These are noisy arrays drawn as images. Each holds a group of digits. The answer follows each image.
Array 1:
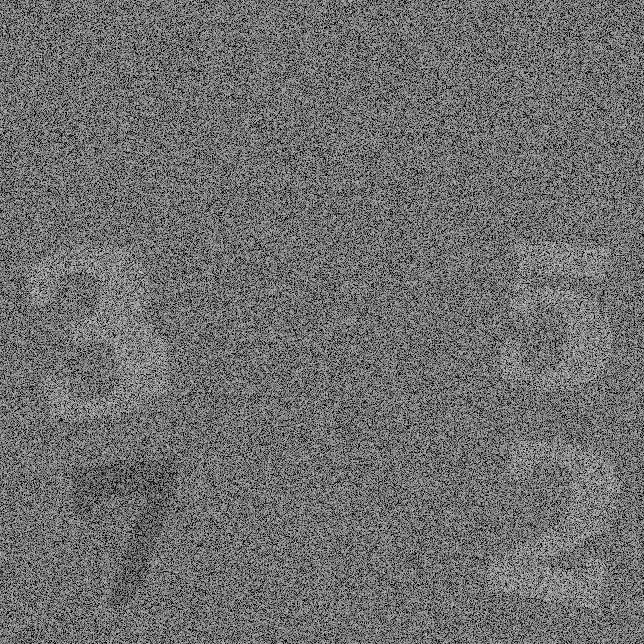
middle left: light 3; middle right: light 5; bottom left: dark 7; bottom right: light 2
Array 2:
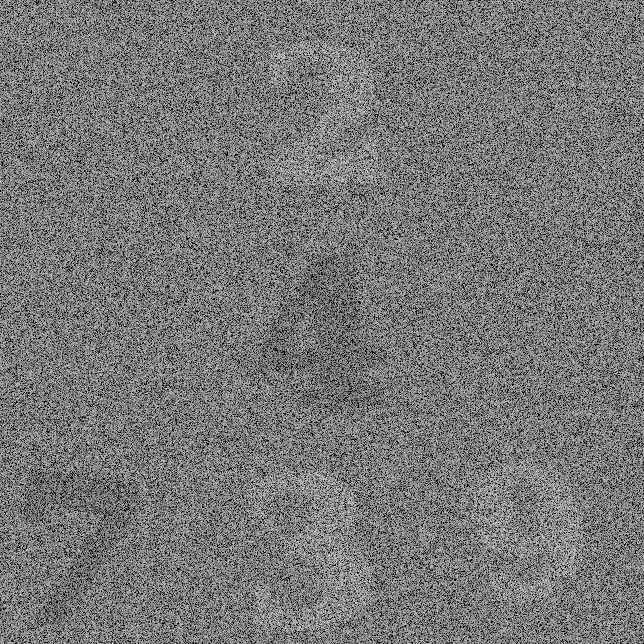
top middle: light 2; centre: dark 4; bottom left: dark 7; bottom middle: light 3; bottom right: light 9
